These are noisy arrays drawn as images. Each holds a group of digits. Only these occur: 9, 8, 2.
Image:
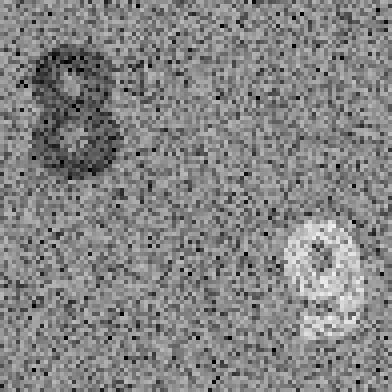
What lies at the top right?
nothing
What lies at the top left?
8
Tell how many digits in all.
2
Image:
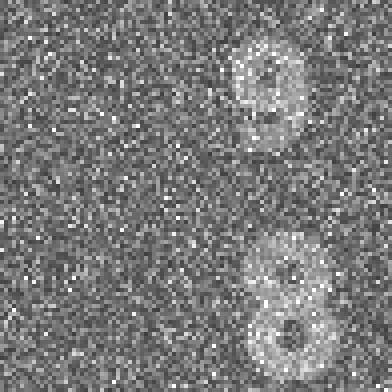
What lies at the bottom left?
nothing
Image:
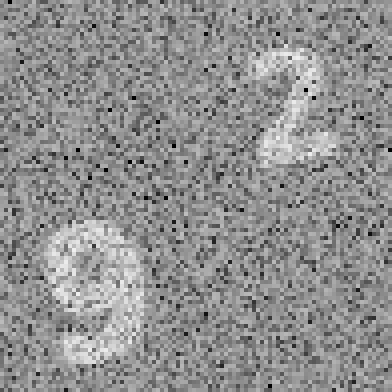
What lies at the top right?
2
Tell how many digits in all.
2
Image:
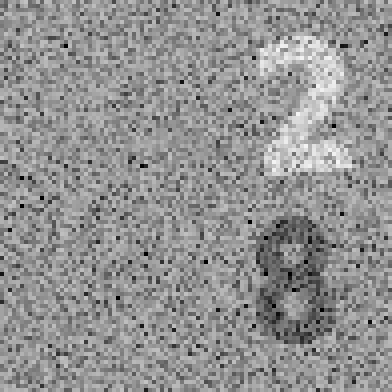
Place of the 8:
bottom right
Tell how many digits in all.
2
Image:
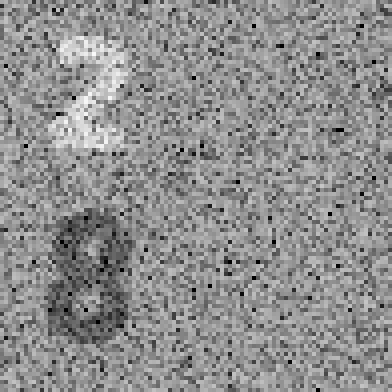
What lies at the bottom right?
nothing
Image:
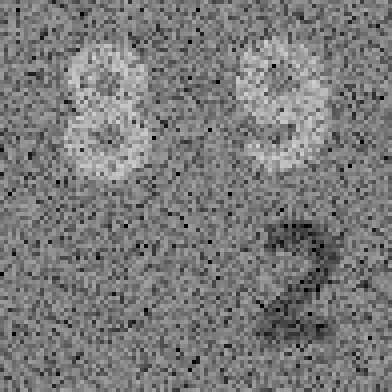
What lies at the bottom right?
2
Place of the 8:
top left
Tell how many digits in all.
3
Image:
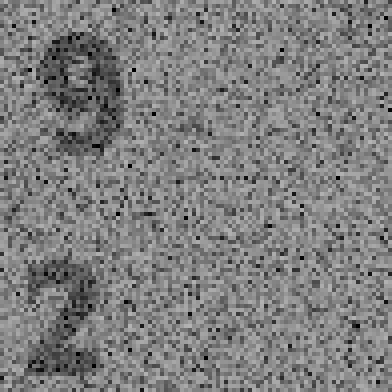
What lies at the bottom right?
nothing
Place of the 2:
bottom left
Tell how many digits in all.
2
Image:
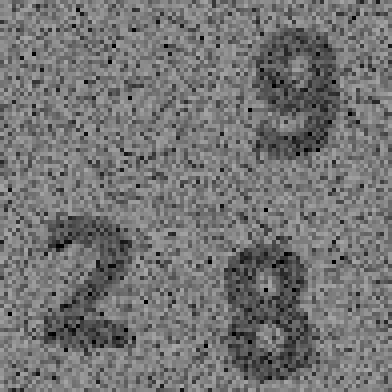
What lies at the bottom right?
8
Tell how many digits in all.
3
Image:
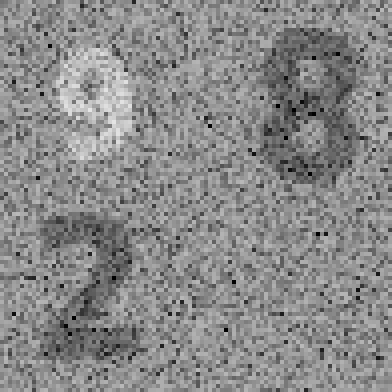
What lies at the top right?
8
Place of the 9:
top left
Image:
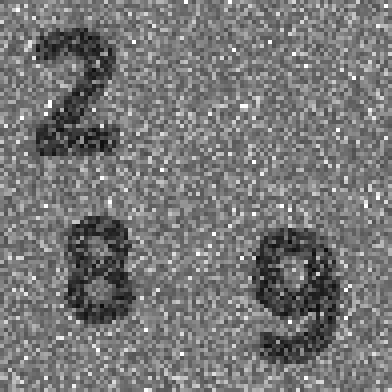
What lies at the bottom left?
8
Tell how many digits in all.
3
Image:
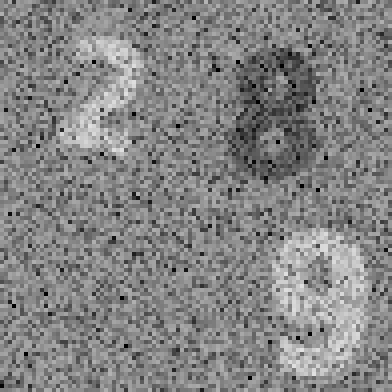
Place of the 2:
top left
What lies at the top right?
8
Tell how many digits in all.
3
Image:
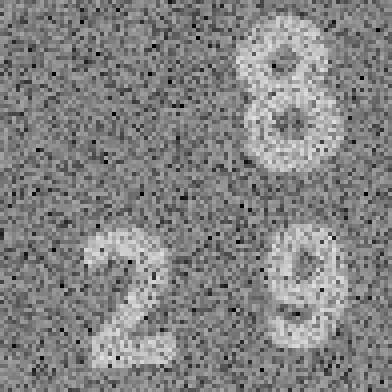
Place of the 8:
top right
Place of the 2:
bottom left
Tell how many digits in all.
3
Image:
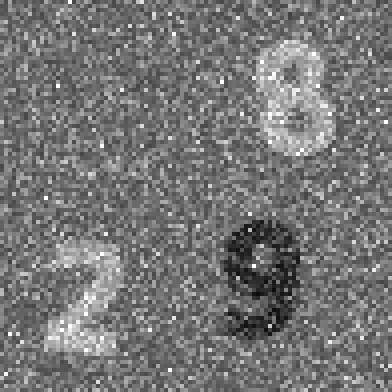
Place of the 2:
bottom left
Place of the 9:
bottom right
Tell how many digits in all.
3
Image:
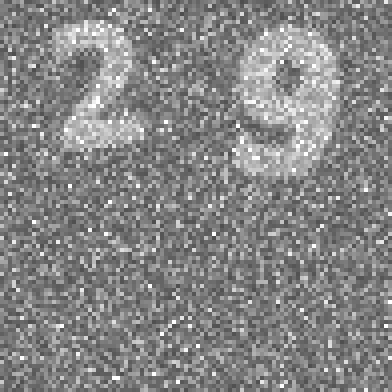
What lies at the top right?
9
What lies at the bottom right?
nothing
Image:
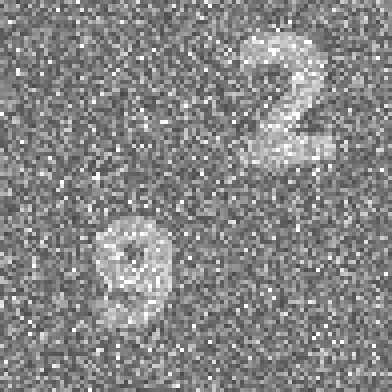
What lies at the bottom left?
9
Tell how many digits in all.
2
